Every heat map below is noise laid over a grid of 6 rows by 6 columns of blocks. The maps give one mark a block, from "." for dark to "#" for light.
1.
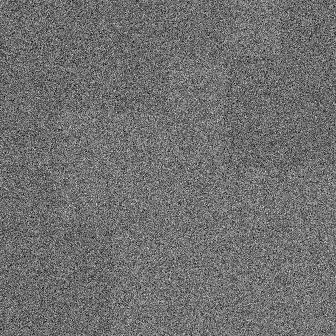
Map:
. . . . # .
. . . # . .
. # # # . .
. # # # # #
. . # # # #
. . # # # #
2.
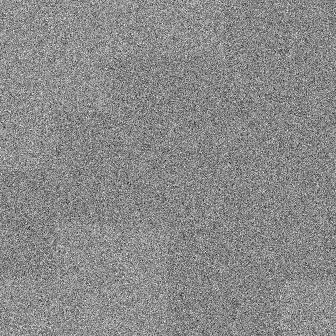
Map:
# # # # . .
# # . . . .
# . . . . .
. . . . . .
. # # . . .
# # # . . #
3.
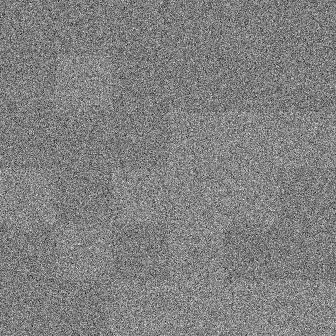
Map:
. . . . . .
. # . . . .
. . . # # #
# . # # # .
. # . # . .
. . # # # #
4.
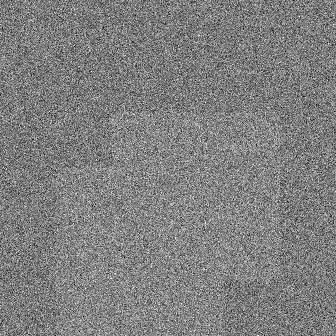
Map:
. . . . . .
. . . . . .
. . # # # .
. # # # # .
. # # # # .
. # # # . .
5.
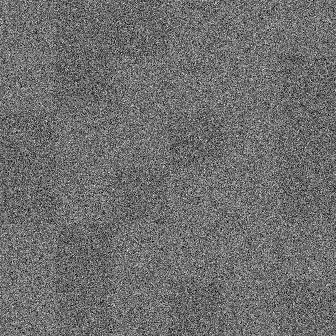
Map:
# . . # # #
# . # # # .
. # # . # .
. # . # # .
# . # # # #
# . # . # .
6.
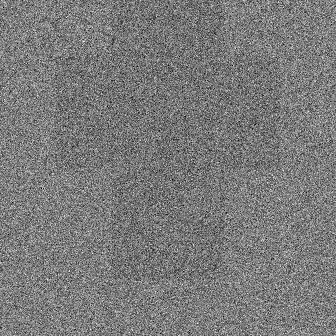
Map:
# # . . # #
# . . . . #
# . . . . #
# # . . # #
# # . . # #
# # # # # #
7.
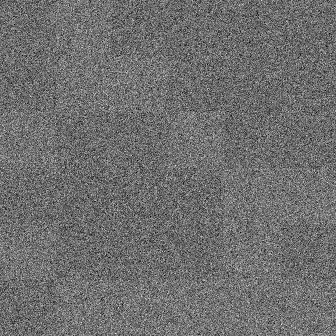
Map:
. # . . . .
. # # . . .
# . . # . .
. . . . # #
# . . . # .
. # # # # #
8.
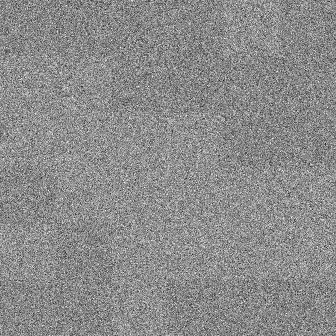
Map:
. . . . # .
# # . . . .
# # # # . .
. # # # # #
# . # # # #
. . # . . .
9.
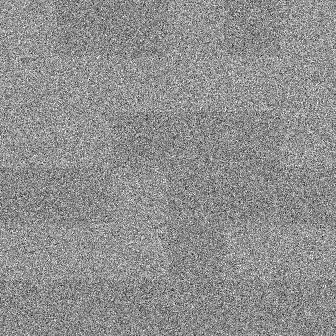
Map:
# . . # . #
# # # # # #
# # . . . #
. . # . . .
# # # . # #
. . . . . .
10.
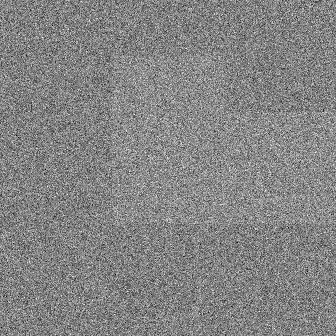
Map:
. . . . . .
. . # # . .
. . # # # #
. . # # # #
. . . . . .
. . . . . .
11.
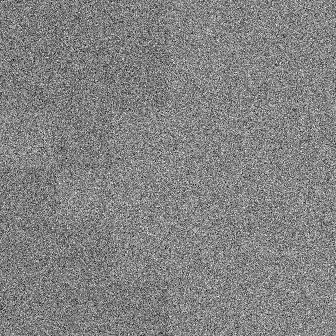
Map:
. . . # # #
. . . # # #
# . # # # #
. # # # # #
. . # # # #
. . . # # #
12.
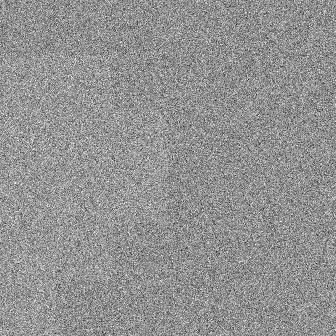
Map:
. . . . . .
# # . . . .
# # # . . .
# # # . . .
# # . . . .
# . . . . .
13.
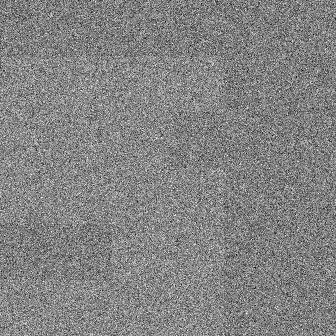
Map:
. . . . . .
# # # # . .
# # # . . .
# # # # . .
. . # # . .
# # # # . .
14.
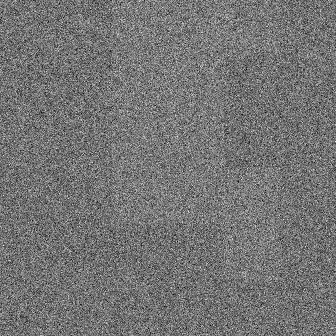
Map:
. . # # # .
. . # # . .
. . # # . .
. . # # # .
. . . . # .
. . . . . .
